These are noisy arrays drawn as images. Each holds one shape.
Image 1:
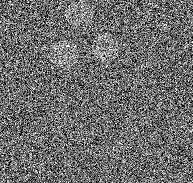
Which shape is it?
three dots
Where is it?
top middle
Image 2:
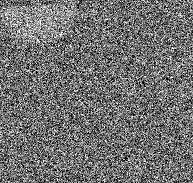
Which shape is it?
half disc
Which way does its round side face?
down
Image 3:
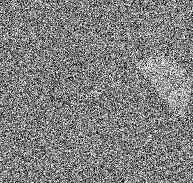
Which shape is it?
half disc
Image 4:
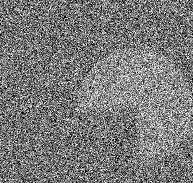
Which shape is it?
disc with a wedge cut out
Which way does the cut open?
down and left
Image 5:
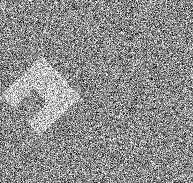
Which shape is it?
square with a notch
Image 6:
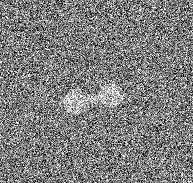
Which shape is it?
dumbbell
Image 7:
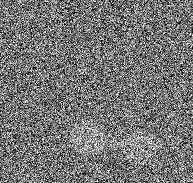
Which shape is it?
dumbbell
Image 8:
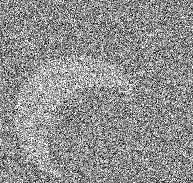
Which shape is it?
crescent
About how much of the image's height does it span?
two thirds
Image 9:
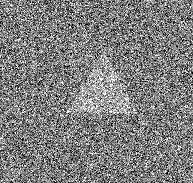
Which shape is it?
triangle
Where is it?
centre
